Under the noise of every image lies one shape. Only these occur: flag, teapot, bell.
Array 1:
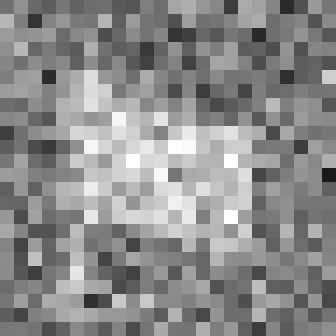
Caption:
light flag
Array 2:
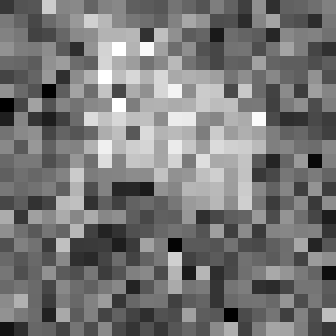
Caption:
light flag
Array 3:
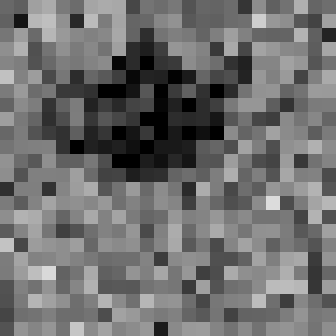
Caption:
dark teapot
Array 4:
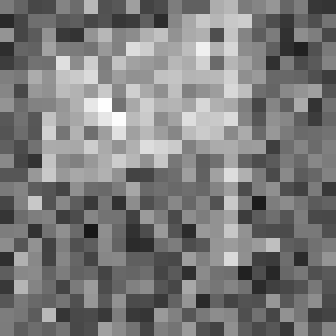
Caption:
light flag
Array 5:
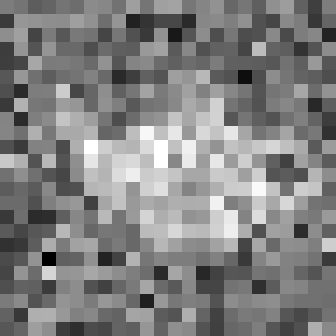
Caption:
light teapot
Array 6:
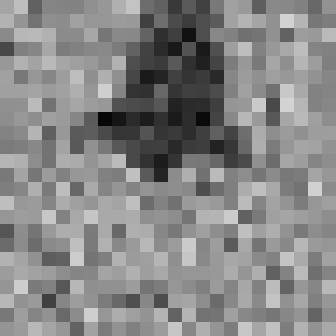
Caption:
dark bell
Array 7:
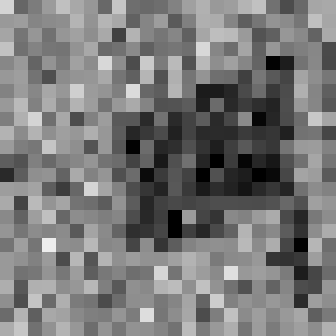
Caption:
dark flag
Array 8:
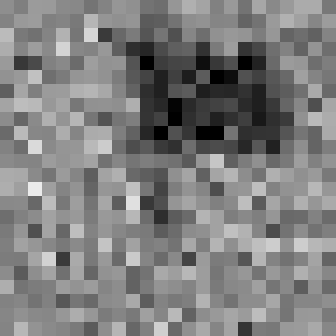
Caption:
dark flag
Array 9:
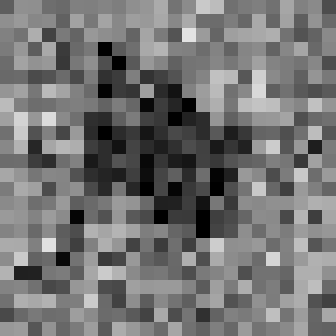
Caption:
dark flag
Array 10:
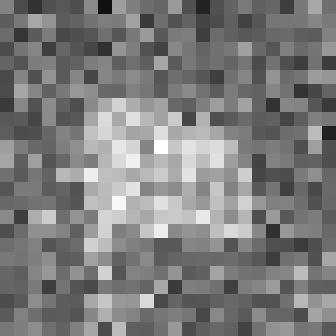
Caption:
light flag
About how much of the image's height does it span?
two thirds
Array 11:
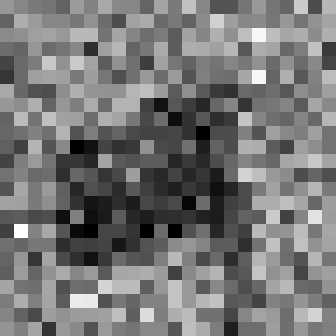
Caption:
dark flag
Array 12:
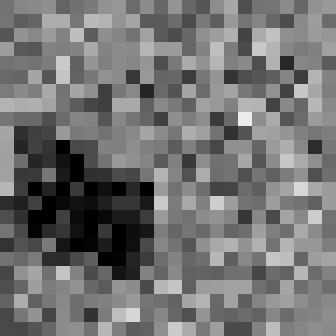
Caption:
dark flag
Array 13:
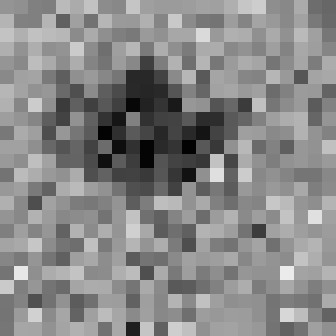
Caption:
dark teapot
